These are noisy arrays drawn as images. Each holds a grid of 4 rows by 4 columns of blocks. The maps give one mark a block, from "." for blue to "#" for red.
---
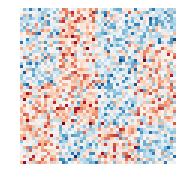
.#..
.#.#
##.#
#.#.
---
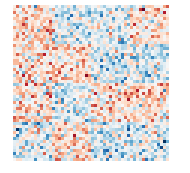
#..#
##..
#.##
.#..
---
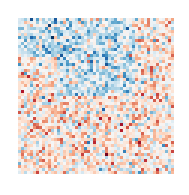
...#
#..#
####
####
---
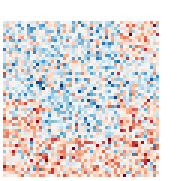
...#
....
#..#
####
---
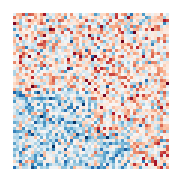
####
####
..##
...#
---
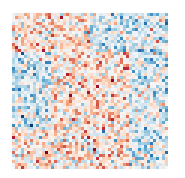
##..
.##.
.##.
###.
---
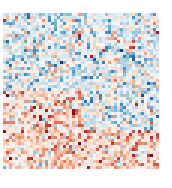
....
....
##..
####
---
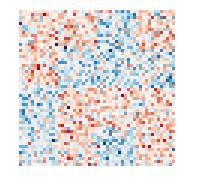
##.#
#...
.###
.#.#
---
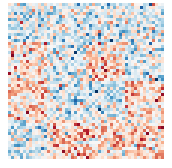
....
#.#.
#..#
.###
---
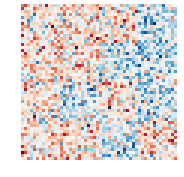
###.
##..
#.#.
##.#
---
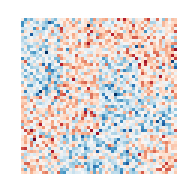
.###
.#.#
##..
#..#
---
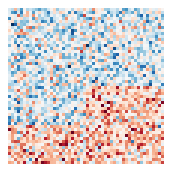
....
....
..##
####
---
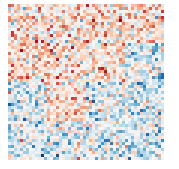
####
###.
.#..
....
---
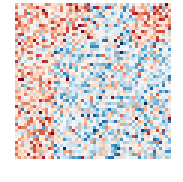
##.#
#...
#...
#...
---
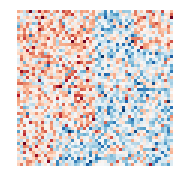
##.#
##..
##..
#...
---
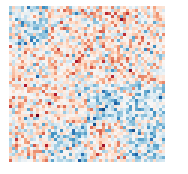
.###
####
##..
#.#.
